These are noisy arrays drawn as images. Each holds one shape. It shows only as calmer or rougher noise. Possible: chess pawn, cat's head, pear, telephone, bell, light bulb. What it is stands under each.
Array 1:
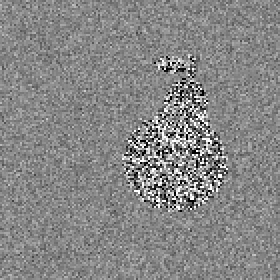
pear
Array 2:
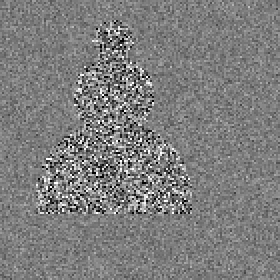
chess pawn
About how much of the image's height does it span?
two thirds
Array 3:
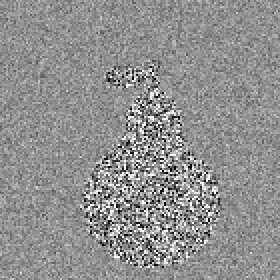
pear
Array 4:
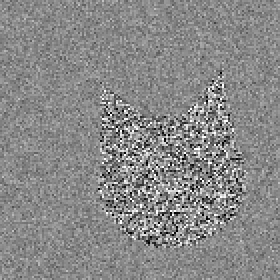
cat's head
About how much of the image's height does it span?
two thirds
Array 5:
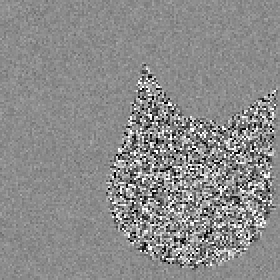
cat's head
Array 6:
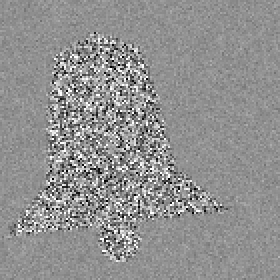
bell
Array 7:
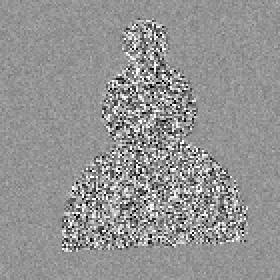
chess pawn
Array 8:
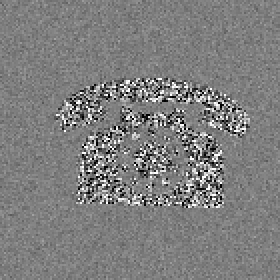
telephone
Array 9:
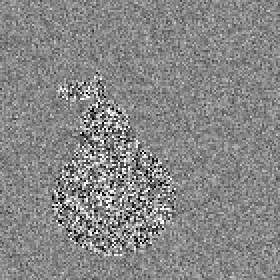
pear
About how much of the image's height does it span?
two thirds
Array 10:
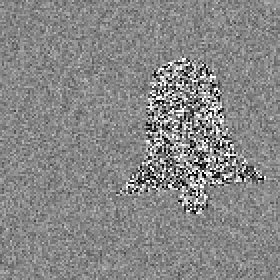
bell
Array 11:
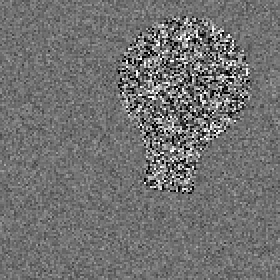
light bulb
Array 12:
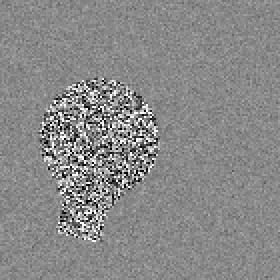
light bulb
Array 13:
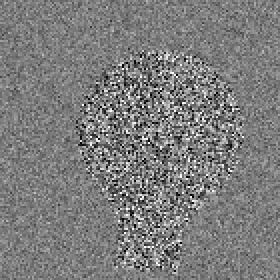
light bulb
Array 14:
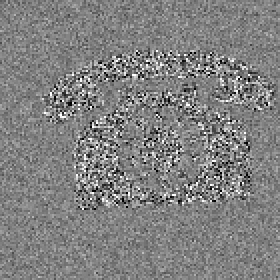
telephone
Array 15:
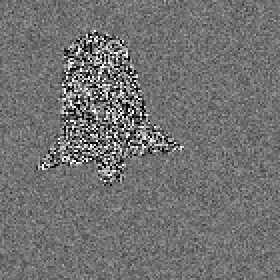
bell
